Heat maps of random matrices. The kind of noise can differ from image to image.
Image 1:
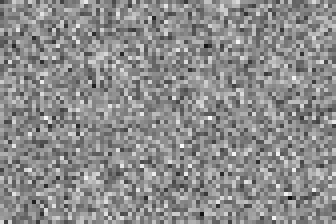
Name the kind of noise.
independent entries
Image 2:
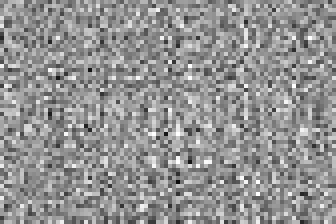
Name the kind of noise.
low rank plus noise
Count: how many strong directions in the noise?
three or four
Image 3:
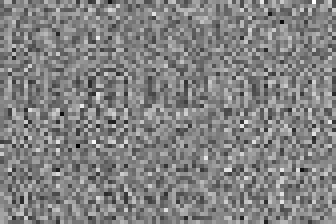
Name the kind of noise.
low rank plus noise
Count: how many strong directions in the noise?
one
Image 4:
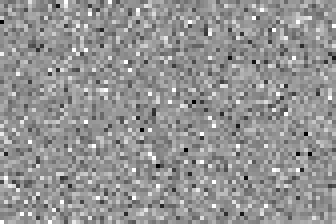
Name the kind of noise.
heavy tails
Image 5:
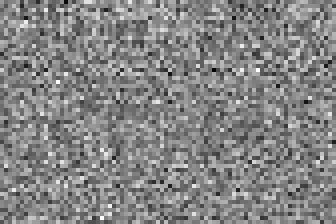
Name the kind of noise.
low rank plus noise
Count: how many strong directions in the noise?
five to eight
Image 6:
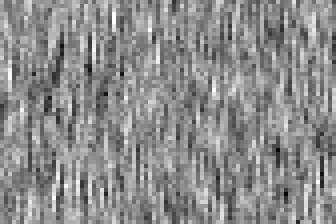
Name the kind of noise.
streaked along the columns
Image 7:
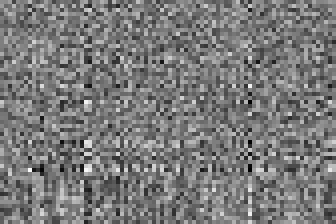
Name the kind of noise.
low rank plus noise
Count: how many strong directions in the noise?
one
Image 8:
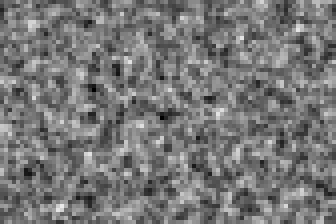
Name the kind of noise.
blotchy
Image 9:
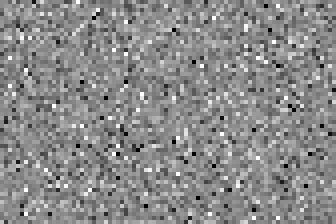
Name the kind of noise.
heavy tails
